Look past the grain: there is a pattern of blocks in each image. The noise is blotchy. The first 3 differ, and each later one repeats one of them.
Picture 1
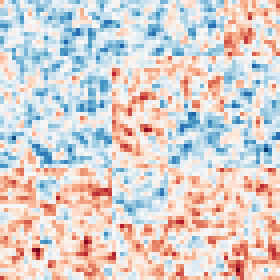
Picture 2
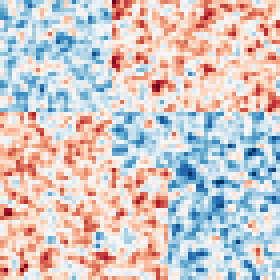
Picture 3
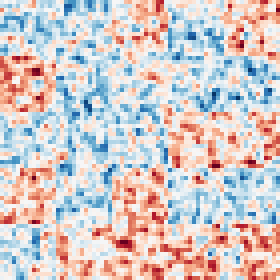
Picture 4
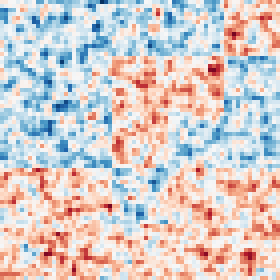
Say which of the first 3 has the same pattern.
1
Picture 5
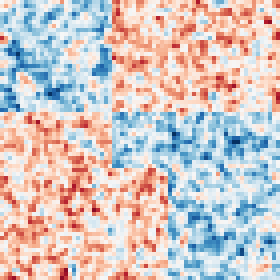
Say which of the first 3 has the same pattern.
2
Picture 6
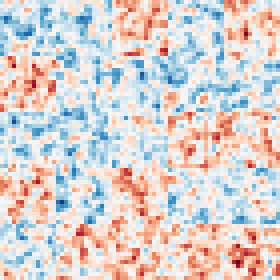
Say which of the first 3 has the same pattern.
3
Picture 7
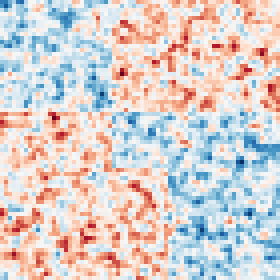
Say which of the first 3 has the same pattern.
2
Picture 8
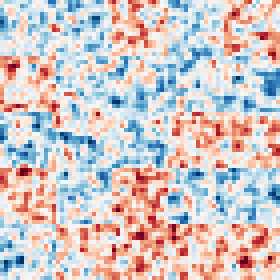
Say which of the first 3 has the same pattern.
3
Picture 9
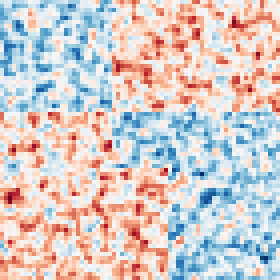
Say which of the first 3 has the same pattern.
2
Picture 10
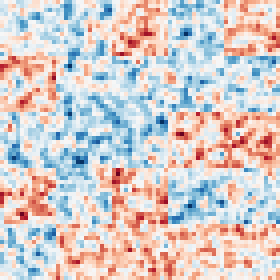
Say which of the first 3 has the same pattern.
3
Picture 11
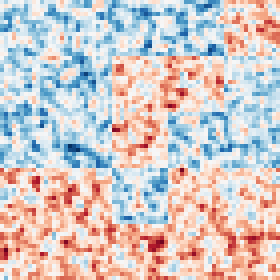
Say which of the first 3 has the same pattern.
1
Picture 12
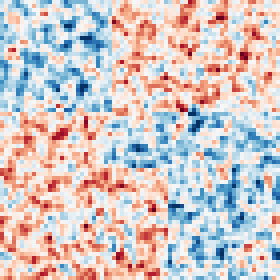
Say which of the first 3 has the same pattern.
2
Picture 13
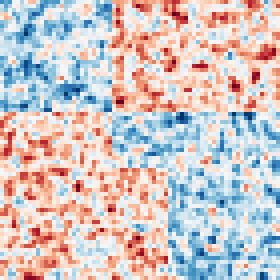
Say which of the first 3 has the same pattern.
2
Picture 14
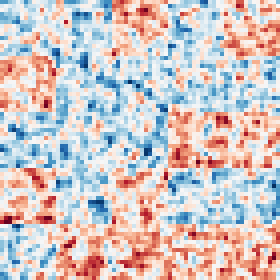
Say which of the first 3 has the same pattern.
3
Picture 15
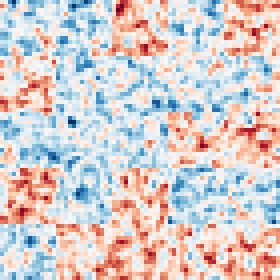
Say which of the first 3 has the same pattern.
3
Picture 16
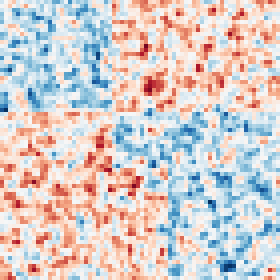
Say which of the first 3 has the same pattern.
2
